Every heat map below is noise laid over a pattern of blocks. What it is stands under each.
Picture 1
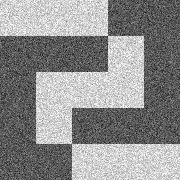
the same after a half turn
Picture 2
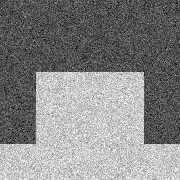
left and right mirror each other
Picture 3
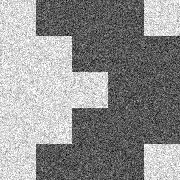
top and bottom mirror each other
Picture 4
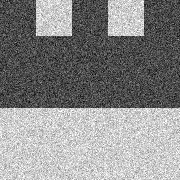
left and right mirror each other
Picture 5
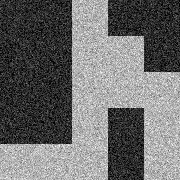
no symmetry
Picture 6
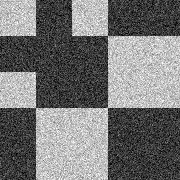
mirrored about the diagonal from the top left
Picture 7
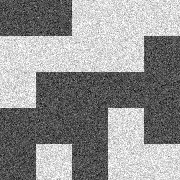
no symmetry
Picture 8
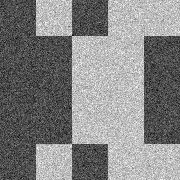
top and bottom mirror each other
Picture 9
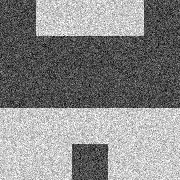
left and right mirror each other
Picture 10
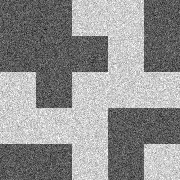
mirrored about the diagonal from the top left
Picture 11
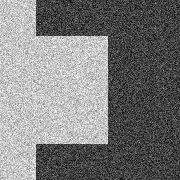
top and bottom mirror each other
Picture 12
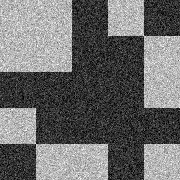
mirrored about the diagonal from the top left
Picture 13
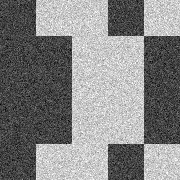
top and bottom mirror each other
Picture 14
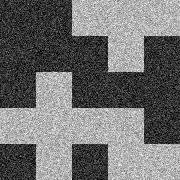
no symmetry
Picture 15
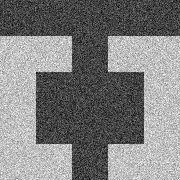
left and right mirror each other
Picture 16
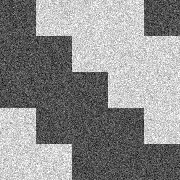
mirrored about the diagonal from the bottom left
